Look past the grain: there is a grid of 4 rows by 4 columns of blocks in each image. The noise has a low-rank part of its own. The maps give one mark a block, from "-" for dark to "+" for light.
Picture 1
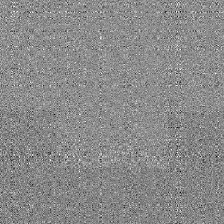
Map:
+ + + +
+ + + +
- + + -
- - - -
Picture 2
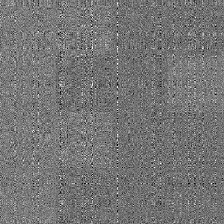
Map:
+ + - -
+ - - +
+ + - -
+ - - -
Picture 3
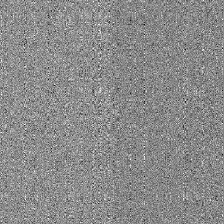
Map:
+ + - -
+ + - -
+ + - -
+ + - -
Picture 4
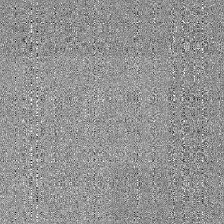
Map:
- - - -
+ + + -
+ + + -
+ + - -
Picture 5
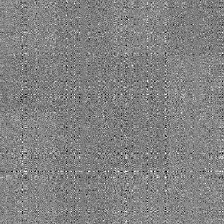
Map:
+ - + -
- - - +
+ - - +
+ - + +
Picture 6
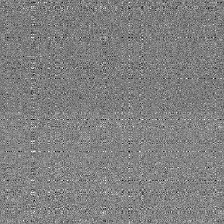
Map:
- - - -
- - - -
+ + + +
+ + + +
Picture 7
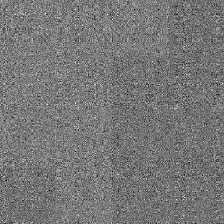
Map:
+ + + -
+ + - -
+ + - -
- + - -
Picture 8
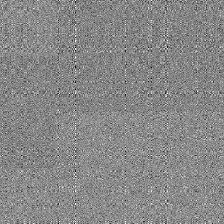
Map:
+ - - -
- - - -
- + + +
+ + + +
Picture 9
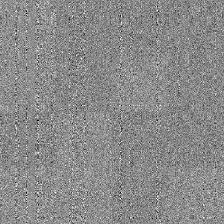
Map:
+ - - -
+ - + -
- + - -
+ + - +
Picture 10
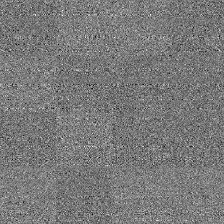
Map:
- + + -
+ - - -
- + - -
+ - + +
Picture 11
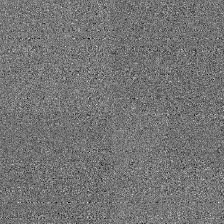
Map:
+ + - -
+ + - -
- - + -
- - + +
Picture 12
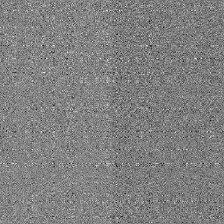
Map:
+ + - -
+ + - -
+ + - -
+ + - -
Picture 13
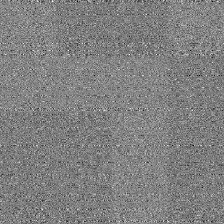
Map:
+ - - +
+ + + -
- - + -
- - + -
